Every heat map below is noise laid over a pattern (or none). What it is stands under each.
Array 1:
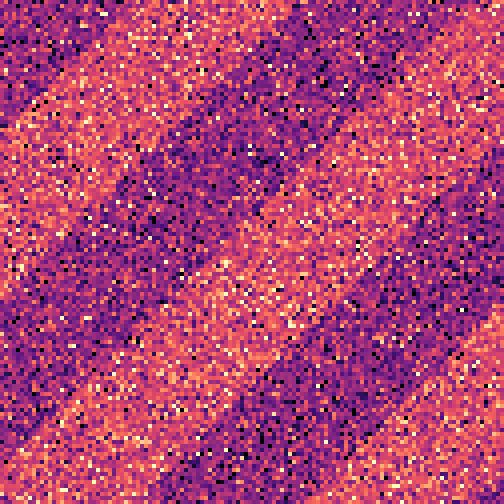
diagonal stripes
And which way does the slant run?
bottom left to top right
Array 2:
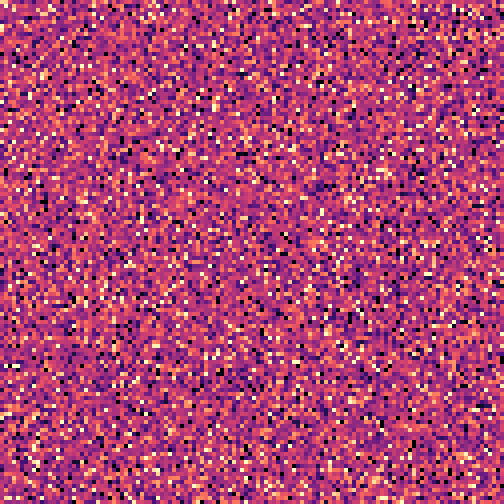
only noise
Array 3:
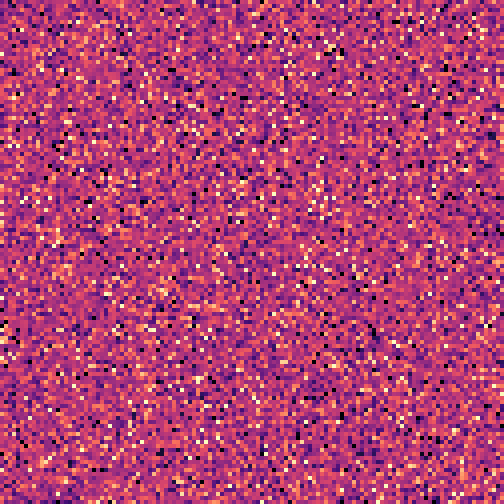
only noise
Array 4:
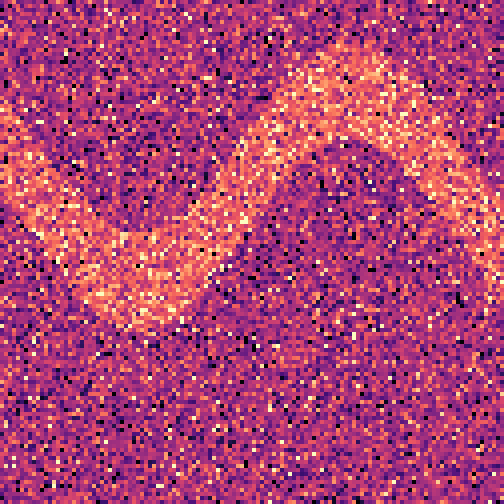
a wavy band
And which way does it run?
left to right
